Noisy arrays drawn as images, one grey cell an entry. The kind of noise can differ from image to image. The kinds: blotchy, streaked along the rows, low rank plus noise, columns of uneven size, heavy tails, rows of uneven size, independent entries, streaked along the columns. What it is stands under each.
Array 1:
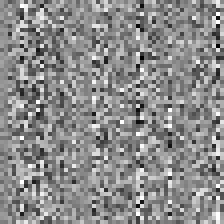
columns of uneven size
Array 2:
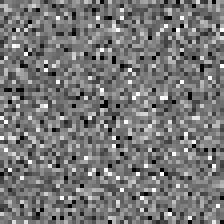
heavy tails
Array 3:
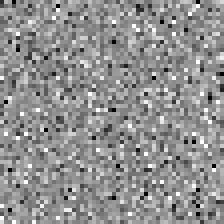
heavy tails
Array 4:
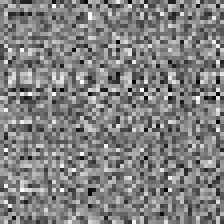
low rank plus noise
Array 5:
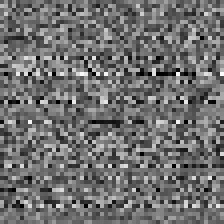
rows of uneven size
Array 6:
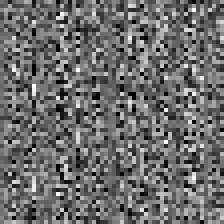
columns of uneven size
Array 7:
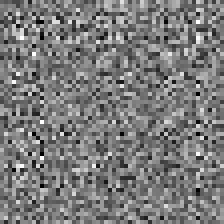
low rank plus noise
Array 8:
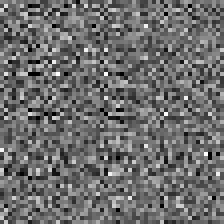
low rank plus noise
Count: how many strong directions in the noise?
one
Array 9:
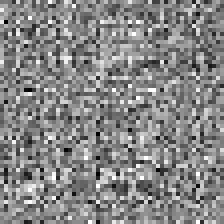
low rank plus noise
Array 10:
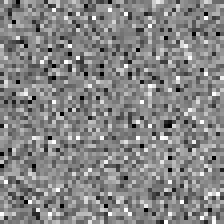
heavy tails
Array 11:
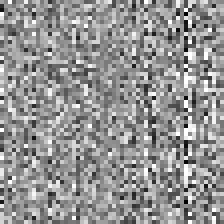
columns of uneven size
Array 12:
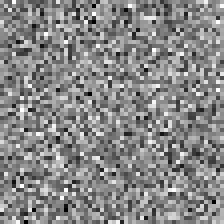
independent entries
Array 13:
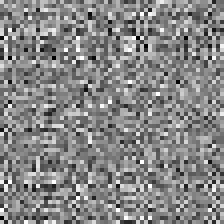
low rank plus noise
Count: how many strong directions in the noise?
one
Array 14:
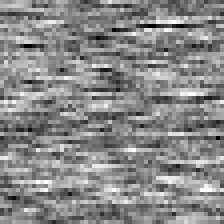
streaked along the rows
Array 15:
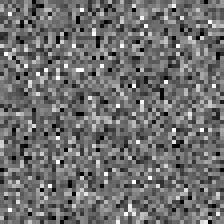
heavy tails
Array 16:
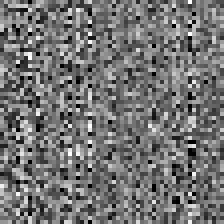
columns of uneven size
